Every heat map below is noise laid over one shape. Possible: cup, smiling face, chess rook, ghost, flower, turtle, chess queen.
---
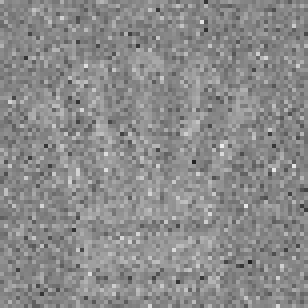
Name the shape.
chess queen
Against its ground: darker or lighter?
lighter
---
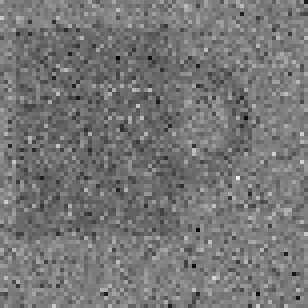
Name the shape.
cup
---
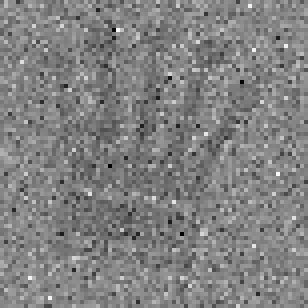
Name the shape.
chess queen
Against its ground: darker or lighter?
darker
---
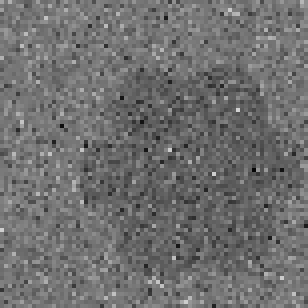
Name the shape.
flower
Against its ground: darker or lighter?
darker
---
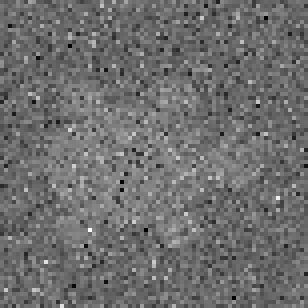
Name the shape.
turtle
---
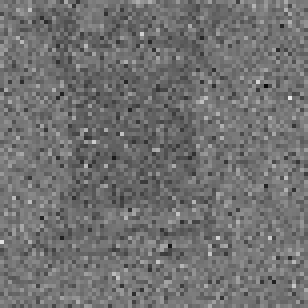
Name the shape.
chess rook
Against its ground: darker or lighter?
darker
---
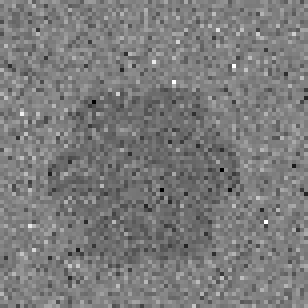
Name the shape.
flower
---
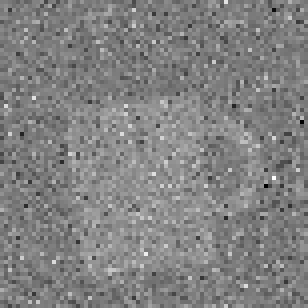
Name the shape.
cup
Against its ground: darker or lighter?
lighter
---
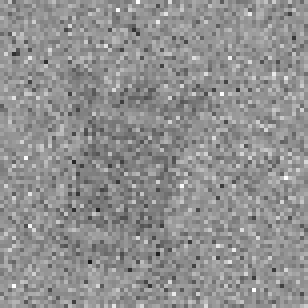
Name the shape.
chess rook
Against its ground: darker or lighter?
darker
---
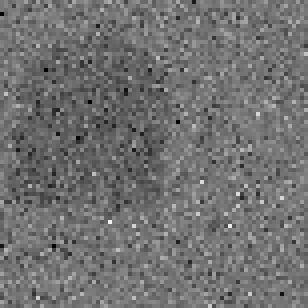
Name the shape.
ghost
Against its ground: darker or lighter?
darker
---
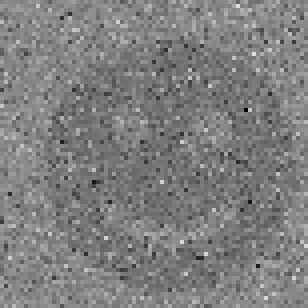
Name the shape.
smiling face
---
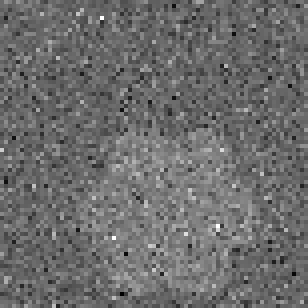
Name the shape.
flower
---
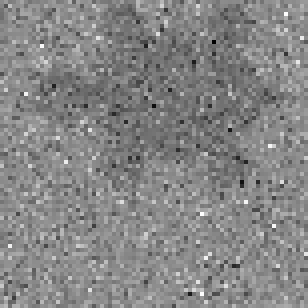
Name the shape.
turtle
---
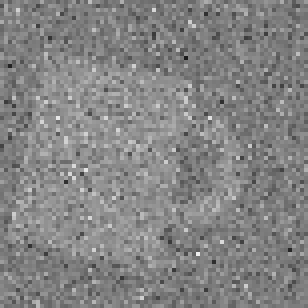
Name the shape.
cup
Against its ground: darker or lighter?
lighter
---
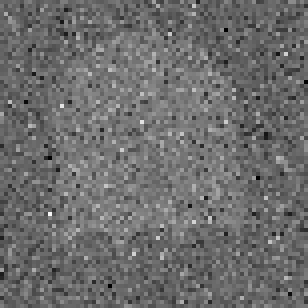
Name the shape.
ghost
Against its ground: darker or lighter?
lighter
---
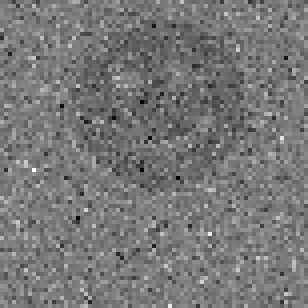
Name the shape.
smiling face
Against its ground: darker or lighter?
darker
